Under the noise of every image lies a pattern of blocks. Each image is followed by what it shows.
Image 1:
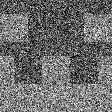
left and right mirror each other
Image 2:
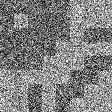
mirrored about the diagonal from the top left
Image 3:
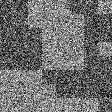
no symmetry
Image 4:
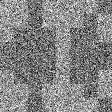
top and bottom mirror each other
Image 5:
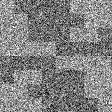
the same after a half turn
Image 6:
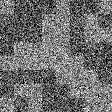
mirrored about the diagonal from the top left
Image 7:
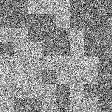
no symmetry
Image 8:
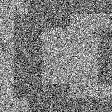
top and bottom mirror each other
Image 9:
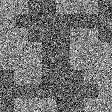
the same after a half turn
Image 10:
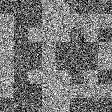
top and bottom mirror each other
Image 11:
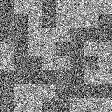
no symmetry
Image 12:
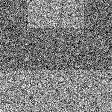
left and right mirror each other
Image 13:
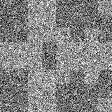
top and bottom mirror each other
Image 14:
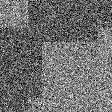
mirrored about the diagonal from the top left
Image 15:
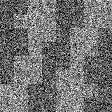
the same after a half turn
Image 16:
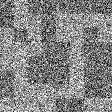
no symmetry
